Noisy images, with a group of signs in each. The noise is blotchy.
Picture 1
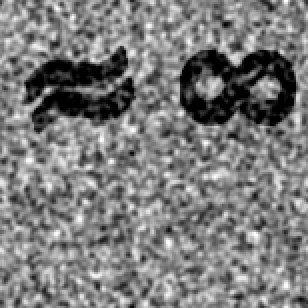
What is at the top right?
infinity sign
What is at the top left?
approximately sign
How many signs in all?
2
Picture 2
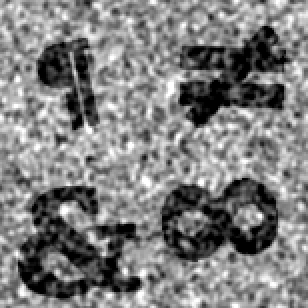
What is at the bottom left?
ampersand
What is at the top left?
pilcrow
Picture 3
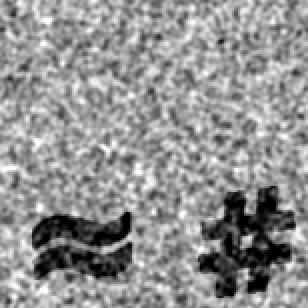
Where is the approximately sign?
bottom left
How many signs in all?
2
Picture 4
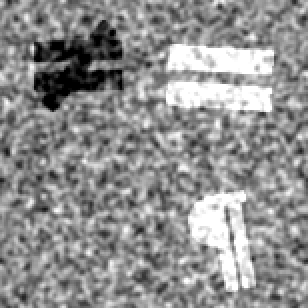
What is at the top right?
equals sign
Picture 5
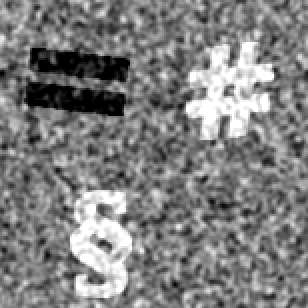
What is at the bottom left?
section sign
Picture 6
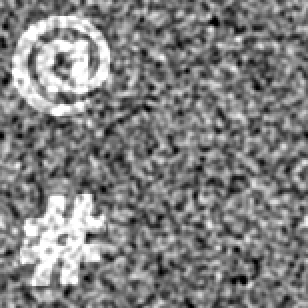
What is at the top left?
at sign
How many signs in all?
2
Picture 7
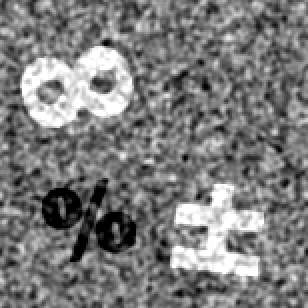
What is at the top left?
infinity sign
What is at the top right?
nothing
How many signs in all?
3
